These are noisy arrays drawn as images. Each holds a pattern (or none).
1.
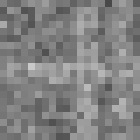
bands of rows crossing bands of columns
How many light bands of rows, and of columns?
1 and 2
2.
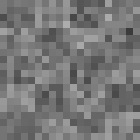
a checkerboard
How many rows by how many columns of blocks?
5 by 4
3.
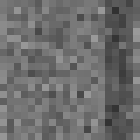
one band of columns
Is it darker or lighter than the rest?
darker
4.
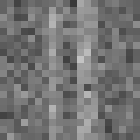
bands of columns
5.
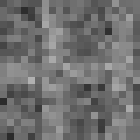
bands of rows crossing bands of columns
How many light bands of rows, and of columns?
1 and 2
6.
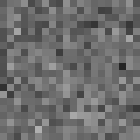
only noise
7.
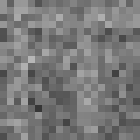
bands of rows crossing bands of columns
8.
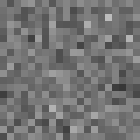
only noise
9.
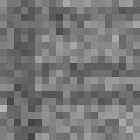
bands of rows crossing bands of columns
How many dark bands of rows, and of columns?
3 and 1
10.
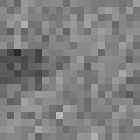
one block
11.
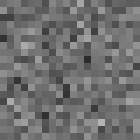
only noise
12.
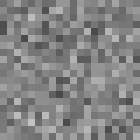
only noise
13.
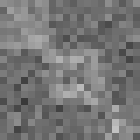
blocks along the diagonal
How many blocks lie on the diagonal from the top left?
3
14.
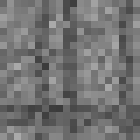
bands of rows crossing bands of columns
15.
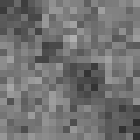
blocks along the diagonal
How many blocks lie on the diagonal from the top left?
4
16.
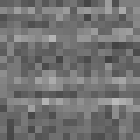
bands of rows
